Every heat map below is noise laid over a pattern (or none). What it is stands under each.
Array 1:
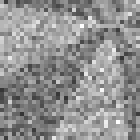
spokes from one point
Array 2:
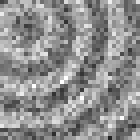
rings round one point
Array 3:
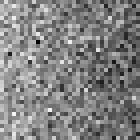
a smooth slope
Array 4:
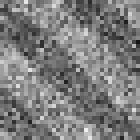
diagonal stripes
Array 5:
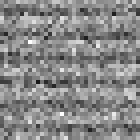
horizontal stripes
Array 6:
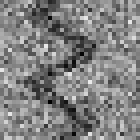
a wavy band
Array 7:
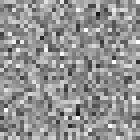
only noise
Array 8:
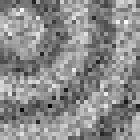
rings round one point
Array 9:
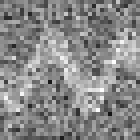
a wavy band
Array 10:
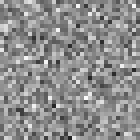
only noise
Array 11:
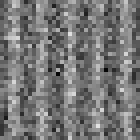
vertical stripes
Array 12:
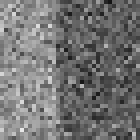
a sharp edge
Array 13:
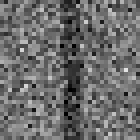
one vertical stripe
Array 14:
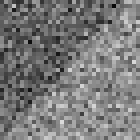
a sharp edge
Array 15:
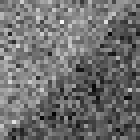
a sharp edge
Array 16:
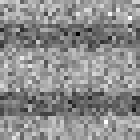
horizontal stripes
